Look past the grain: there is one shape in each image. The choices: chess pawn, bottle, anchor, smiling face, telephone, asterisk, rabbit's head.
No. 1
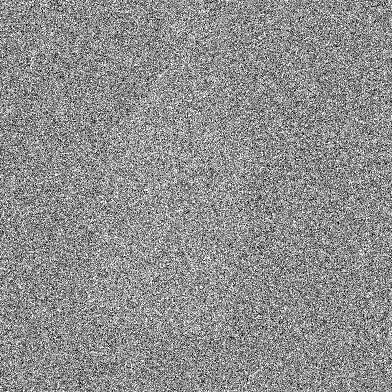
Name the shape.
bottle
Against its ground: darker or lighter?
lighter
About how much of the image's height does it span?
nearly all
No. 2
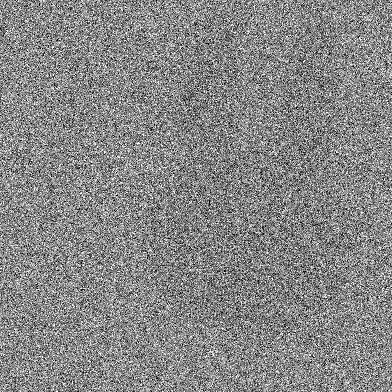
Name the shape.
rabbit's head
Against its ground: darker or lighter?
darker
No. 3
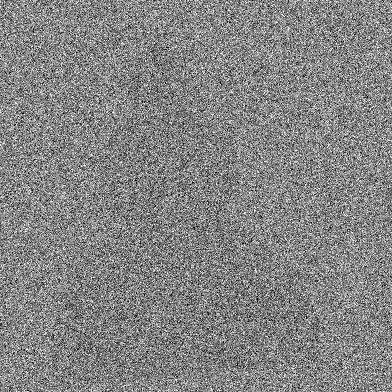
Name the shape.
chess pawn
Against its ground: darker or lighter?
darker
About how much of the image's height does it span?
nearly all
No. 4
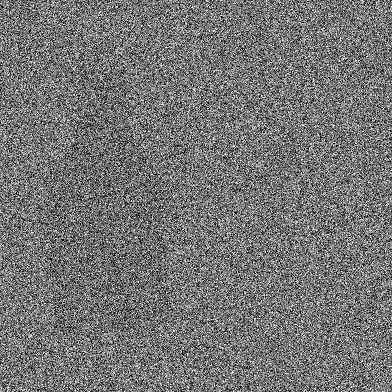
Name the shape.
bottle
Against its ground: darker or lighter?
darker
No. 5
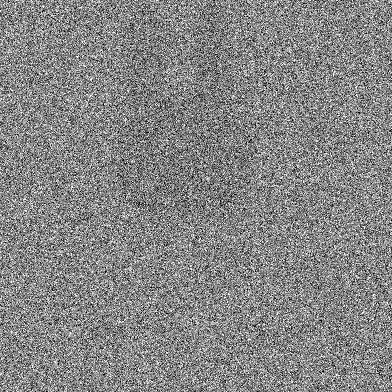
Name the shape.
rabbit's head
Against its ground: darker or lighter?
darker
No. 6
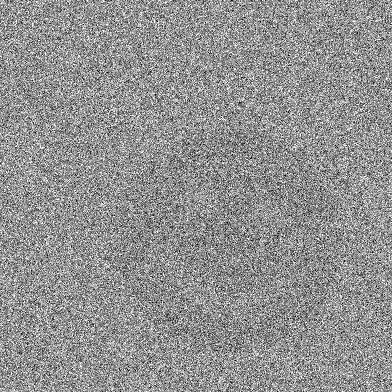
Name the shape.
smiling face
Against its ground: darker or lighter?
darker
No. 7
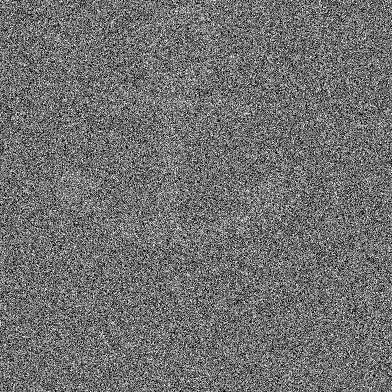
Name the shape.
anchor
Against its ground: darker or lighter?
lighter
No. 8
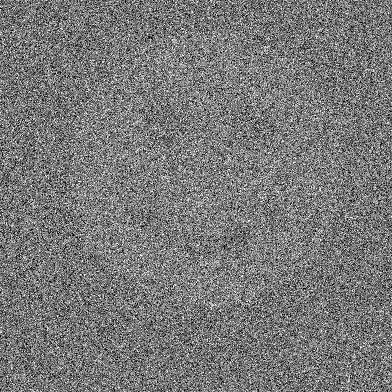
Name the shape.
smiling face
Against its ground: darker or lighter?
lighter
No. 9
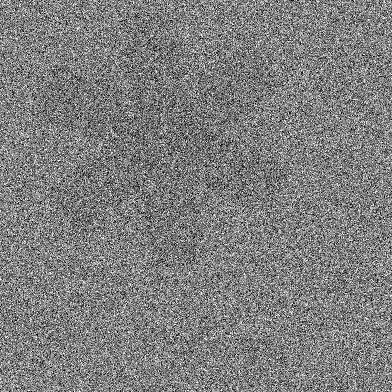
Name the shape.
asterisk
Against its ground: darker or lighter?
darker
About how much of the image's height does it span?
two thirds
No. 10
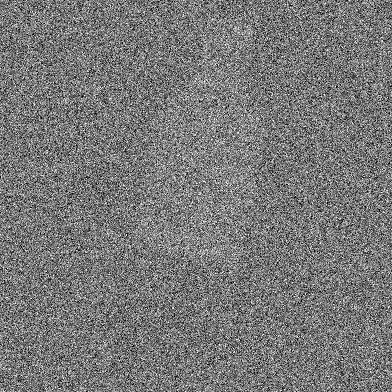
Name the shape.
bottle
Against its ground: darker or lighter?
lighter
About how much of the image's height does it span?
two thirds
